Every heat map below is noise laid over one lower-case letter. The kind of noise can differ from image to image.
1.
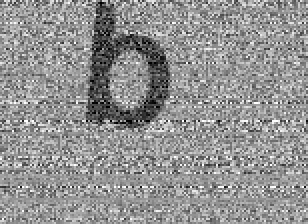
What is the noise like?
rows of uneven size
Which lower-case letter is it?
b
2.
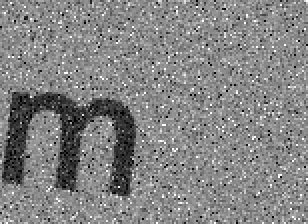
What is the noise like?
heavy tails
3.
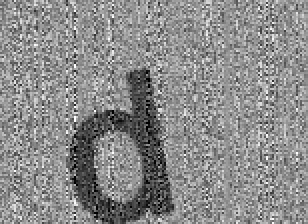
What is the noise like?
columns of uneven size
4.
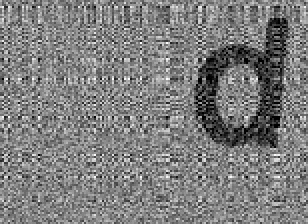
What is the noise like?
low rank plus noise
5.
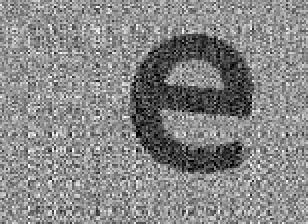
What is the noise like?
low rank plus noise
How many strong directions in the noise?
three or four
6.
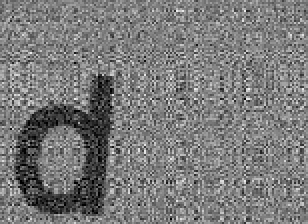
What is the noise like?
low rank plus noise
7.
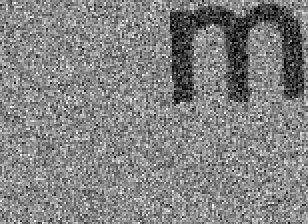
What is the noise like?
independent entries
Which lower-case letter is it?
m
